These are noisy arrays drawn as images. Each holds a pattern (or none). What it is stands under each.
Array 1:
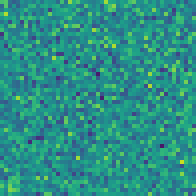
only noise
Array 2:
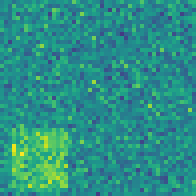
one block
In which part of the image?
bottom left
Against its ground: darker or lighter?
lighter
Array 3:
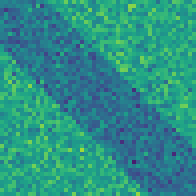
a diagonal band
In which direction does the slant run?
top left to bottom right
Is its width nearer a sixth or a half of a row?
a half
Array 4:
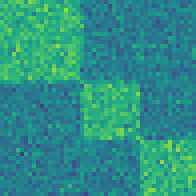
blocks along the diagonal
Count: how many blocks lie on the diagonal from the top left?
3
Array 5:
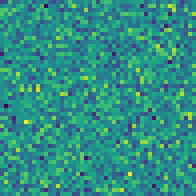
only noise
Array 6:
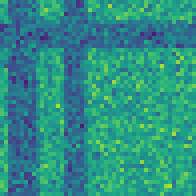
bands of rows crossing bands of columns
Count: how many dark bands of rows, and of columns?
1 and 2
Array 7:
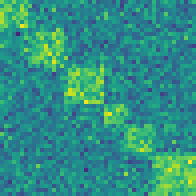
blocks along the diagonal
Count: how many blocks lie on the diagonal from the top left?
6
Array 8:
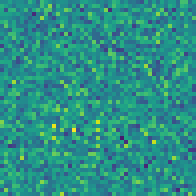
only noise
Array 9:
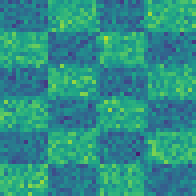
a checkerboard
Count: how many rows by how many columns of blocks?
6 by 4
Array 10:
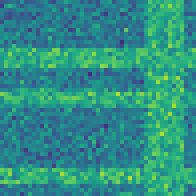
bands of rows crossing bands of columns
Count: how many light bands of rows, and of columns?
3 and 1
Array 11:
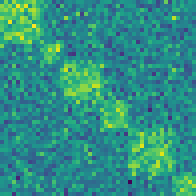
blocks along the diagonal
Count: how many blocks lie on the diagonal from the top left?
6
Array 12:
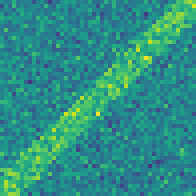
a diagonal band
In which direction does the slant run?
bottom left to top right
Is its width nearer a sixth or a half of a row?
a sixth
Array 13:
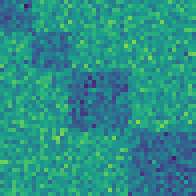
blocks along the diagonal
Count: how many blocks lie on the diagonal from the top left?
4
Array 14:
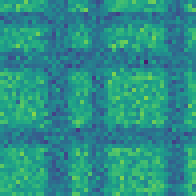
bands of rows crossing bands of columns
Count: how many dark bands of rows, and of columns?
3 and 3
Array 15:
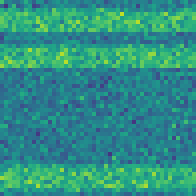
bands of rows
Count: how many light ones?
3
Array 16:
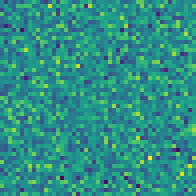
only noise
